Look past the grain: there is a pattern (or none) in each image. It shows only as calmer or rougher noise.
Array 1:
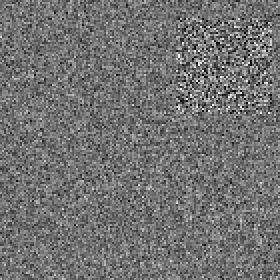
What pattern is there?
one block
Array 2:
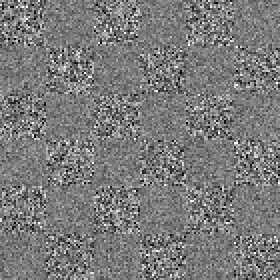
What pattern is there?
a checkerboard
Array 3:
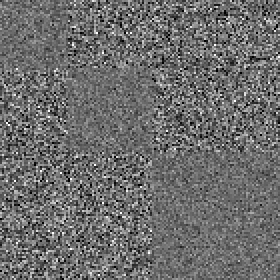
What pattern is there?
blocks along the diagonal
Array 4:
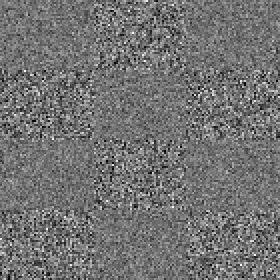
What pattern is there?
a checkerboard
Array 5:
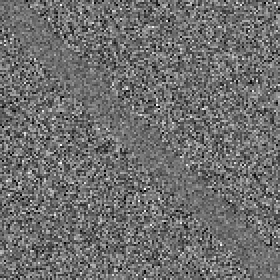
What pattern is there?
a diagonal band
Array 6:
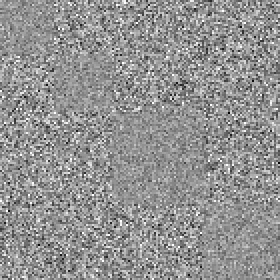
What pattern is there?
blocks along the diagonal
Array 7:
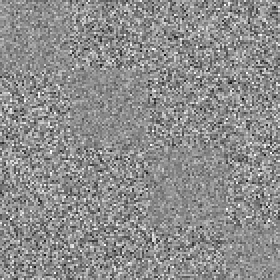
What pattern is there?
blocks along the diagonal
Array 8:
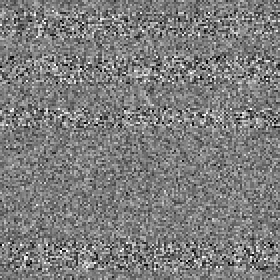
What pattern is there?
bands of rows
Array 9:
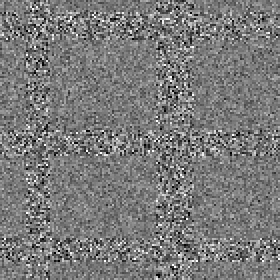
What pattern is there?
bands of rows crossing bands of columns
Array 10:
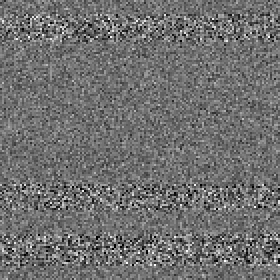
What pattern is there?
bands of rows
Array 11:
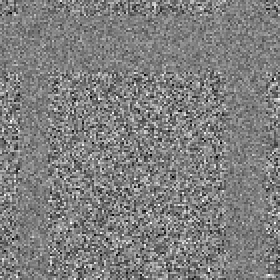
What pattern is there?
bands of rows crossing bands of columns
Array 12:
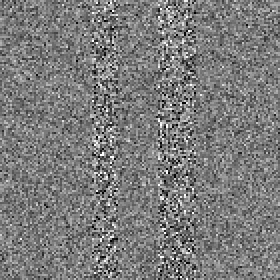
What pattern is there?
bands of columns
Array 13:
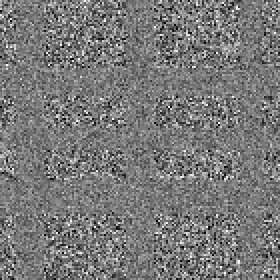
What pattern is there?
bands of rows crossing bands of columns
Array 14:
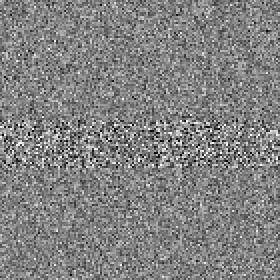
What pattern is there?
one band of rows
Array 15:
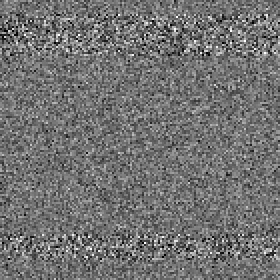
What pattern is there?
bands of rows
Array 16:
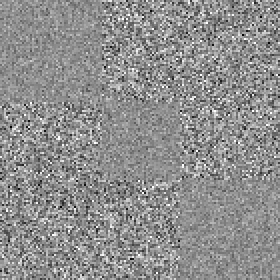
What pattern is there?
blocks along the diagonal
